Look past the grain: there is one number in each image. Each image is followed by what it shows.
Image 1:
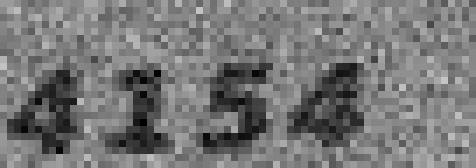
4154
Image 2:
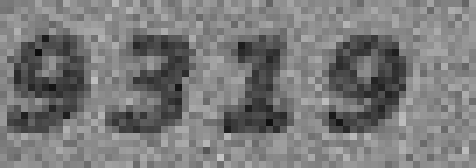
9319
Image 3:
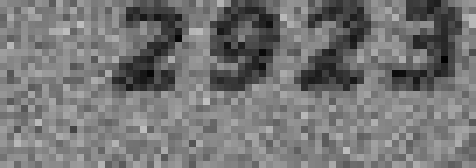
2923
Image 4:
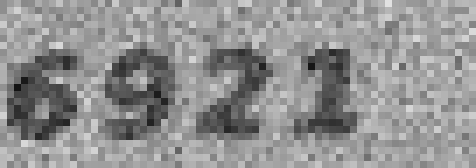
6921
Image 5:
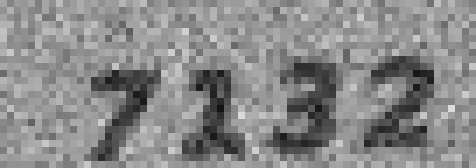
7132
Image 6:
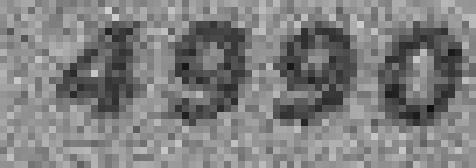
4990
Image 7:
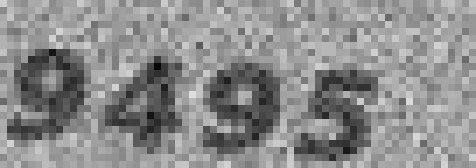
9495
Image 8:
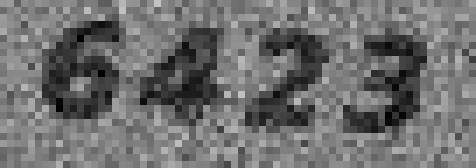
6423
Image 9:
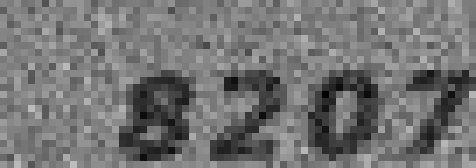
8207
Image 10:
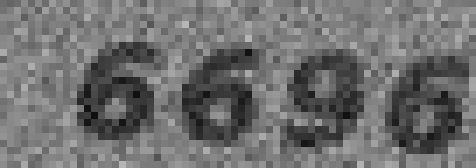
6696
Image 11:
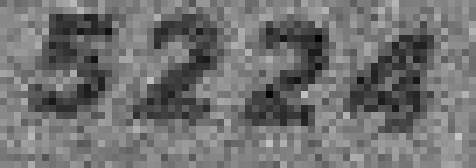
5224
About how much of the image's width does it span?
nearly all
